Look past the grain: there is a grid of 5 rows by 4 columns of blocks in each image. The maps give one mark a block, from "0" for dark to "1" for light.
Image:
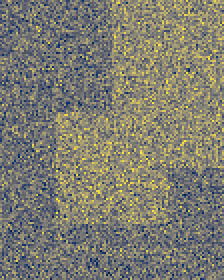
0 0 1 1
0 0 1 1
0 1 1 1
0 1 1 0
0 0 0 0
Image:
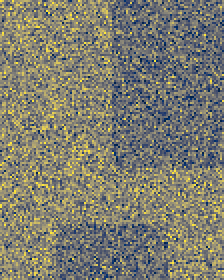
1 1 0 0
1 1 0 0
1 1 0 0
1 1 1 1
1 0 0 1
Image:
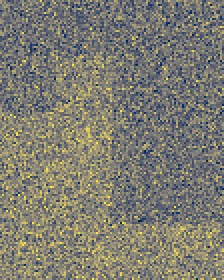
0 0 0 0
0 1 0 0
1 1 0 0
1 1 0 0
1 1 1 1
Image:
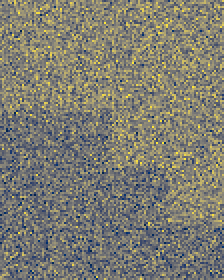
1 1 1 1
1 1 1 1
0 0 1 1
0 0 0 1
0 0 0 0
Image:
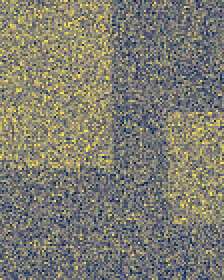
1 1 0 0
1 1 0 0
1 1 0 1
0 0 0 1
0 0 0 0
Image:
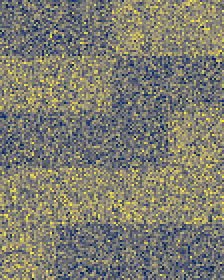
0 0 1 1
1 1 0 0
0 0 0 1
1 1 1 1
1 0 0 0
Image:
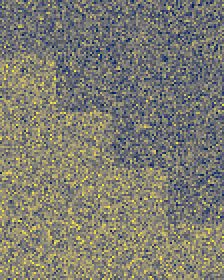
0 0 0 0
1 0 0 0
1 1 0 0
1 1 1 0
1 1 1 1
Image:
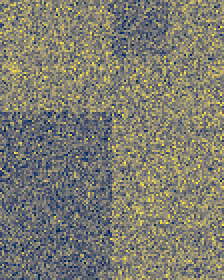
1 1 0 1
1 1 1 1
0 0 1 1
0 0 1 1
0 0 1 1
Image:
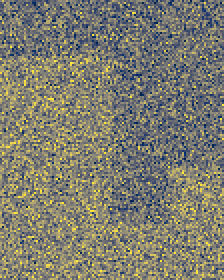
0 0 0 0
1 1 0 0
1 1 0 0
1 1 0 1
1 1 1 1
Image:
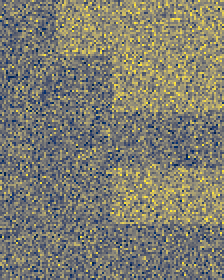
0 1 1 1
0 0 1 1
0 0 0 0
0 0 1 1
0 0 0 0
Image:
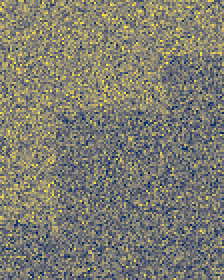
1 1 1 1
1 1 1 0
1 0 0 0
1 0 0 0
0 0 0 0
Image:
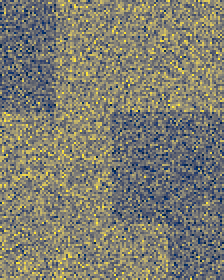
0 1 1 1
0 1 1 1
1 1 0 0
1 1 0 0
1 1 1 0
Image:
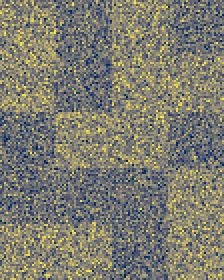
1 0 1 0
1 0 1 1
0 1 1 0
0 0 0 1
1 1 0 1
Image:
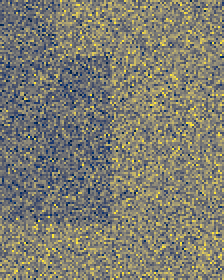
0 1 1 1
0 0 1 1
0 0 1 1
0 0 1 1
1 1 1 1
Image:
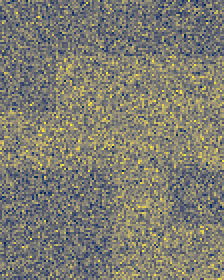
0 0 0 0
0 1 1 1
1 1 1 1
0 0 1 0
0 0 1 1
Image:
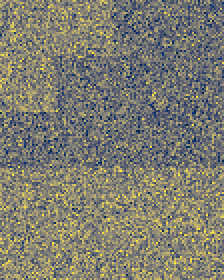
1 1 0 0
1 0 0 0
0 0 0 0
1 1 1 1
1 1 1 1
